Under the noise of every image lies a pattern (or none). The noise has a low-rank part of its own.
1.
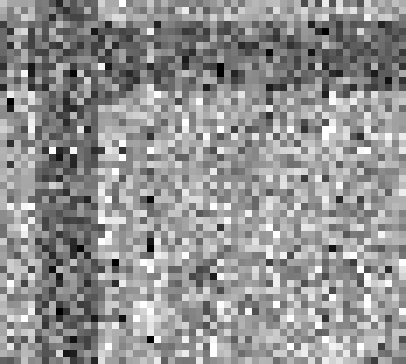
bands of rows crossing bands of columns
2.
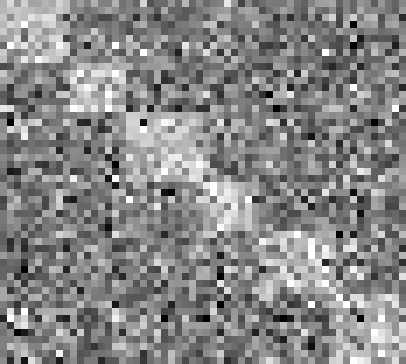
blocks along the diagonal
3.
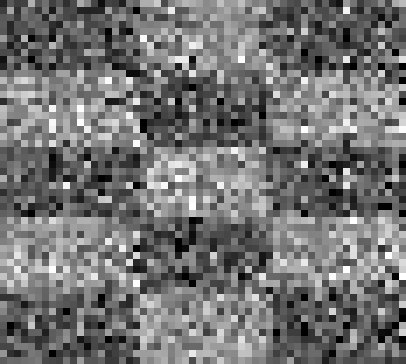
a checkerboard
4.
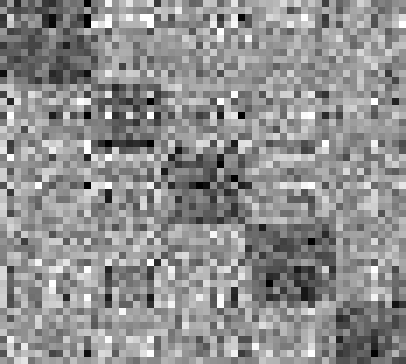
blocks along the diagonal
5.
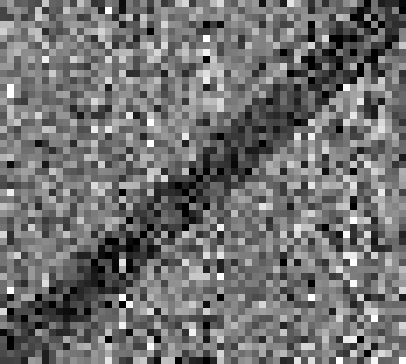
a diagonal band
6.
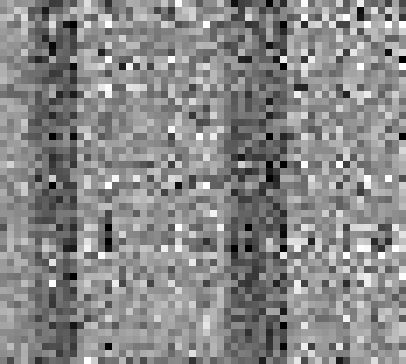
bands of columns
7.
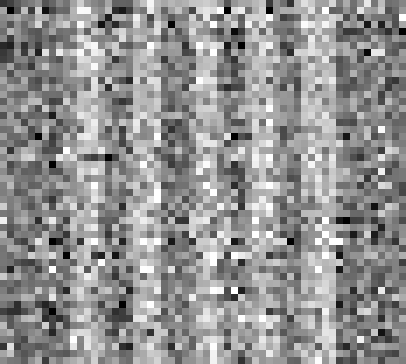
bands of columns
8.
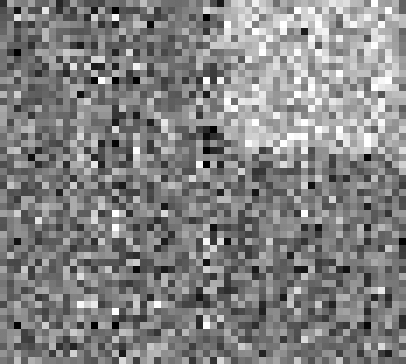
one block
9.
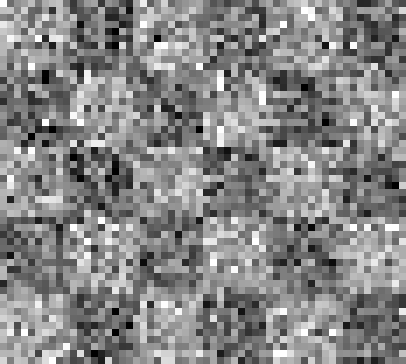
a checkerboard
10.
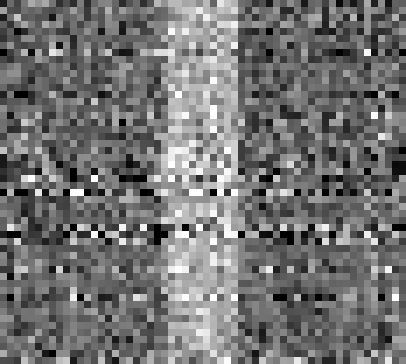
one band of columns
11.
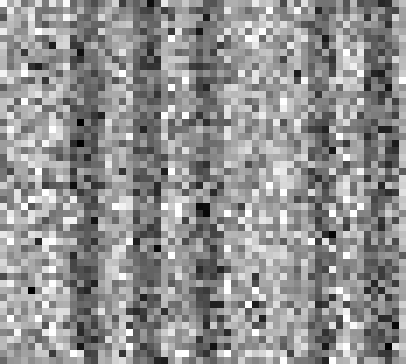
bands of columns
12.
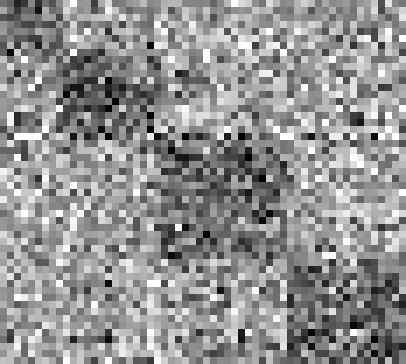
blocks along the diagonal
